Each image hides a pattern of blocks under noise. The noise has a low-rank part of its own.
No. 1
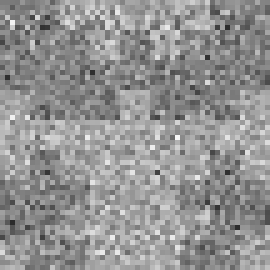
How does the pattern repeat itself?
left and right mirror each other
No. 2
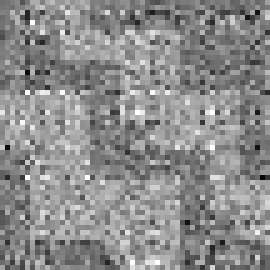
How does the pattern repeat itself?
mirrored about the diagonal from the bottom left
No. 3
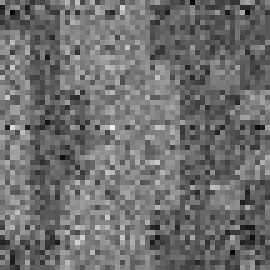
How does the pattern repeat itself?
top and bottom mirror each other
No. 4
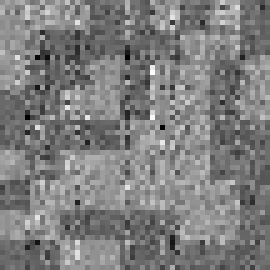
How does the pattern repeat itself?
mirrored about the diagonal from the top left
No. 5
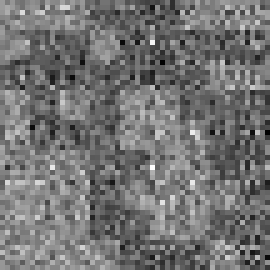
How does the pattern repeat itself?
no symmetry
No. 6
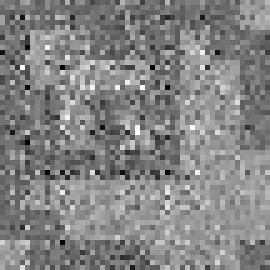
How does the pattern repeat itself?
mirrored about the diagonal from the top left
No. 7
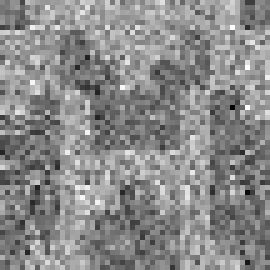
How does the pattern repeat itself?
left and right mirror each other
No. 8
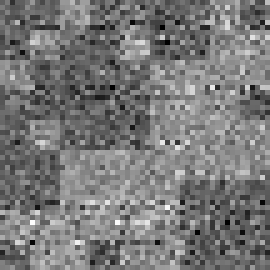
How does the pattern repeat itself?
mirrored about the diagonal from the top left
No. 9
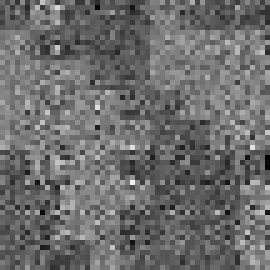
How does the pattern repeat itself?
no symmetry
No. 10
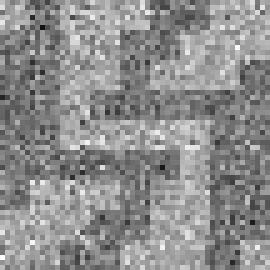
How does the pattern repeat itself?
the same after a half turn
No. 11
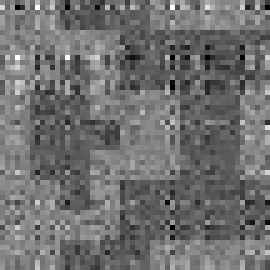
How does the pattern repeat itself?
top and bottom mirror each other
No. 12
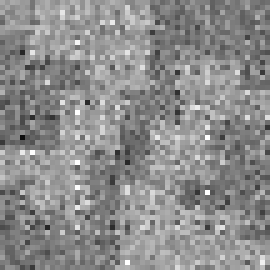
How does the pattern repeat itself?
the same after a half turn
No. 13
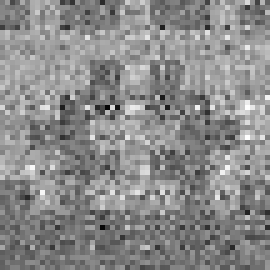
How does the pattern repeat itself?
left and right mirror each other
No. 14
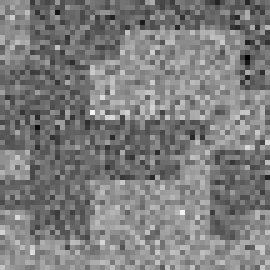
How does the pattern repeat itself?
no symmetry
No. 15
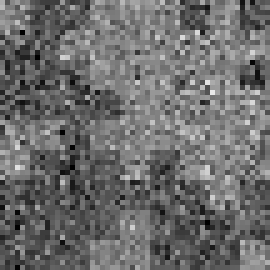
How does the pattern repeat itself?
mirrored about the diagonal from the bottom left
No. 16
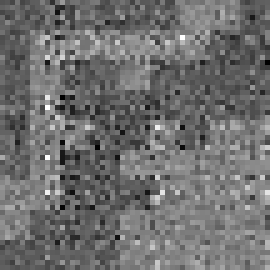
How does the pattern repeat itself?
mirrored about the diagonal from the top left
